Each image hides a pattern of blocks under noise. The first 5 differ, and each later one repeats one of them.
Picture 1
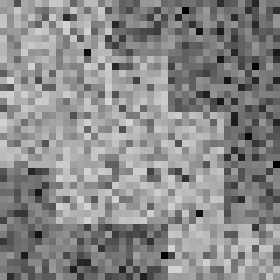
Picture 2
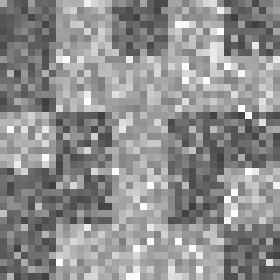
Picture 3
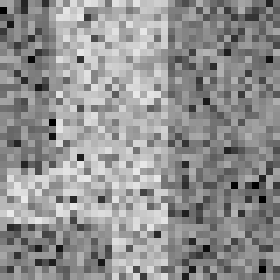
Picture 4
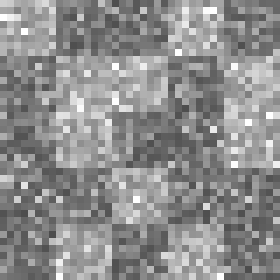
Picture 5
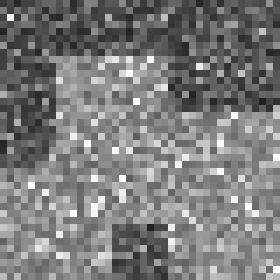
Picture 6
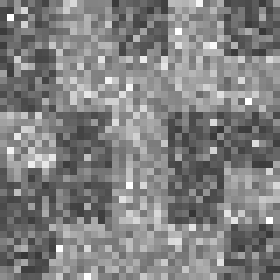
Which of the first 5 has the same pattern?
2
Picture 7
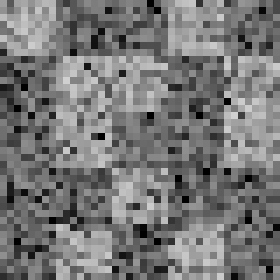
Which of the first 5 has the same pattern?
4
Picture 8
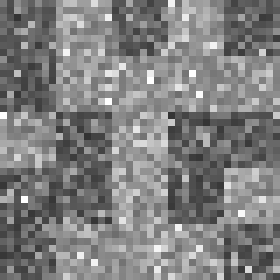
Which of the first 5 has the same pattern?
2
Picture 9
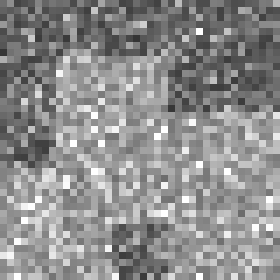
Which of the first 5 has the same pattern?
5
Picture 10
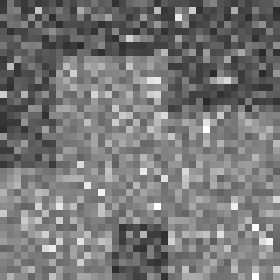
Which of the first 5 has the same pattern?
5
